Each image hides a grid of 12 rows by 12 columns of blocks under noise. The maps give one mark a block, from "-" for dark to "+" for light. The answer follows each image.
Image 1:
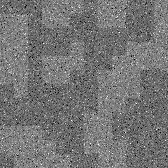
- - - + + + - + + - - +
+ + - + + - - + + - - +
+ + - - - - - - - - - +
+ + - - - + - - - + + +
+ + - + + + - - + + + +
+ + - + + - - + + + - -
- + - - - - - + + + - -
- - - - - - - + + - - -
- - - - - - + + - - - -
+ + + - - - + + - - - -
+ + + + - - + + + - - -
- + + + + - - + + - - -
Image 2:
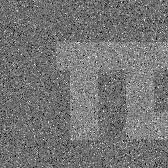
- - - - - - - - - - - -
- - - - - - - - - - - -
- - - - - - - - - - - -
- - - - + + + + + + + +
- - - - + + + + + + + +
- - - - - + + - - + + -
- - - - - + + - - + + -
- - - - - + + - - + + -
- - - - - + + - - + + +
- - - - - + + - - + + +
- - - - - - - - - - - -
- - - - - - - - - - - -
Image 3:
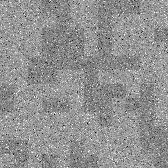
+ + + - - + + - - - + +
+ + + + - + + - + + + +
+ + + - - - + - + + + -
+ + + - - - + - + + + +
+ + - - - - - - - - + +
+ + - - + + - + + + + +
- + + + + + - - - + - +
- + + - - + - - + - - +
+ + + + + + + - + + - +
+ + + + + + + + + + - -
- - + + + - + + + + - -
+ - + - + - - + + + + -
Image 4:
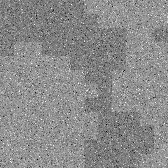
- - - - - - + + + + + +
- - - - - - - + + + + +
- - - - - - - - - + + -
- + + - - - - - - + + +
+ + + + + - - - - + + +
+ + + + + + - - + + + +
+ + + + + + + - + + + +
+ + + + + + - - + + + +
+ + + + + + + - - - + +
+ + + + + + + - - - - +
+ + + + + + - - - - - +
+ + + + + + - - - - + +
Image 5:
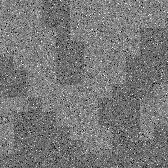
+ + + - - + + + + + + +
+ + + - - + + + + + + +
+ + + + - + + + + + - -
+ + + + - - + + + + - -
- + + + - - + + + - - -
- - + + - - + + + - - -
- - + + + + + + - - - +
+ + - + + + + - - - + +
+ - - - + + + - - - + +
+ - - - - + + + - - + -
+ - - - - - + + - - - -
- - - - - - - - - - - -
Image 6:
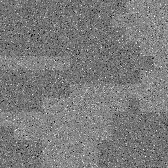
- - - - - - - - - + + +
- - - - - - - - + + + +
- - - - - - - - - + + +
- - - - - - - - - - + +
+ + + + + - - - - - - +
- - - - - - - - - - + +
- - - - - + + + + + + +
- - - + + + + + + - + +
+ + + + + + + + - - - -
- + + + + + + + - - - -
- - - + + + + - - - - -
- - - + + + + - - - - -
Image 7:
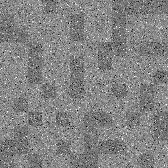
+ + + - + + + + - - - -
- + + + + - + + - + + +
- - + + + - + + - + + +
+ + - + + + + - - + - -
+ + - + + - + - + + + +
+ + - + + - + + + + + -
+ + + - + - + + - + - +
+ - + + + + + + + + - +
+ + - + - + - - + - + -
+ - + + + + - + + + + -
- - + + - + - - - + + +
- + - + + - - + + + - +
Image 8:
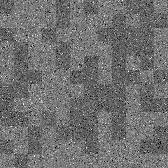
- + + + - + - + + - - +
+ + + + - + + + - + - -
- + + - + + + - - - - +
+ - + + - + + + - - - +
+ - + + - + - + - + - +
+ - - + + - - + - - + -
- - + + + + - - - + - +
- + + + + - - - - + - -
- - + - + - - + - + + +
+ + - + - - - + - + + -
- + - + + + - + + + - -
+ - + + + + + + + + + +
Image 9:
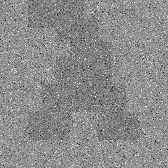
+ + - - - - + + + + + +
+ + - - - - - + + + + +
+ + + + - - - + + + + +
+ + + + + - - - + + + +
+ + + + - - - - + + + +
+ + + + - - - - + + + +
+ + + - - - - - - + + +
+ + + - - - - - - + + +
+ + - - - + + - - - + +
+ + - - - + + - - - + +
+ + + + + + + + + + + +
+ + + + + + + + + + + +
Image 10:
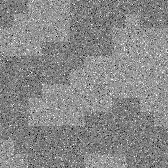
- - + + + - - - - - - -
- + + + + - - - - + - -
+ + + + + - - - + + + +
+ + + - - - - - + + + +
- - - - - - + + + + + +
- - - - - + + + + + + +
- - - + + + + + + + + +
- - + + + + + + - - + +
- - + + + + - - - - - +
- - - - - - - - - - - -
+ - - - - - - - - - - -
+ + - - - - + + + - - -
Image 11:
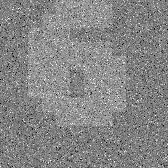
- - - - + + + + - - - -
- - - + + + + + - - - -
- - + + + - - - - - - -
- - + + + + + + - - - -
- - + + + + + + + - - -
- - + + + - + + + - - -
- - + + + - + + + - - -
- - - + + + + + + - - -
- - - - + + + + - - - -
- - - - - - - - - - - -
- - - - - - - - - - - -
- - - - - - - - - - - -
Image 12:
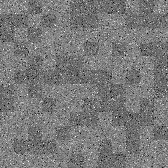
+ + - + + - - - - + - +
- - + - + - - + + - - -
- + - + + + + + + + + +
+ - + + + + - + - + - -
+ + - + - - + + + + + -
+ - - - - - - - + - + -
- + - + + + + - - + + -
- + + - + + - - - + - +
+ + + + + - - + - - - +
+ + - + - + + + + - + -
+ - - - + + + - + - + +
+ + + + + - + - - + + +
